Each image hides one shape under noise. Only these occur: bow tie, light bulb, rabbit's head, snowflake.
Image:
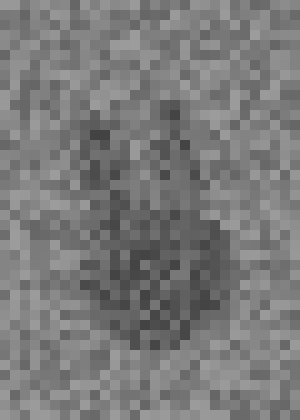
rabbit's head
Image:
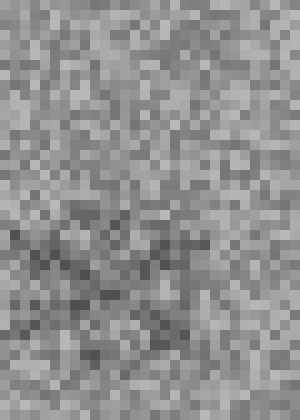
snowflake
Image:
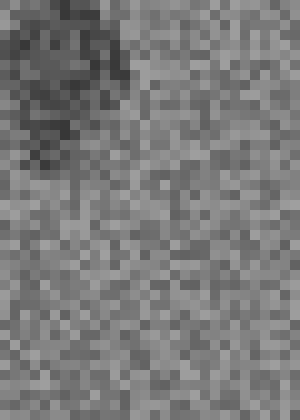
light bulb
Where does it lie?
top left
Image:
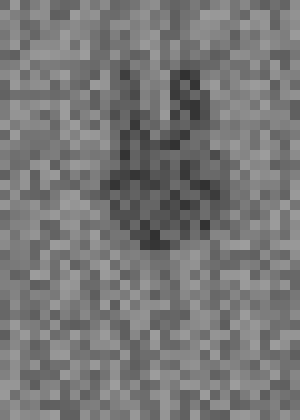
rabbit's head
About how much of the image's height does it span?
half
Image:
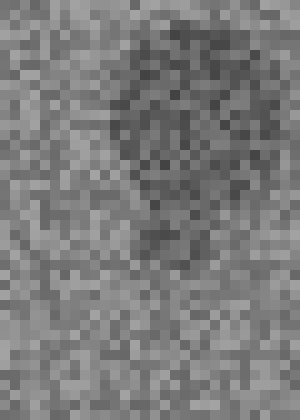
light bulb
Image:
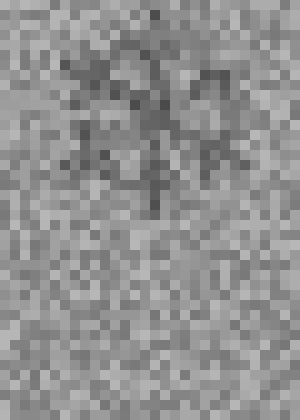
snowflake
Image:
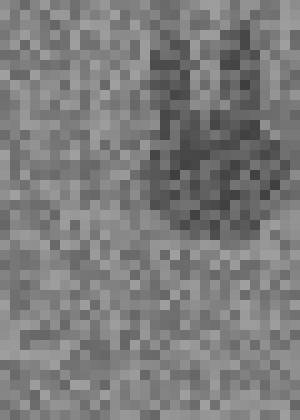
rabbit's head
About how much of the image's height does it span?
half
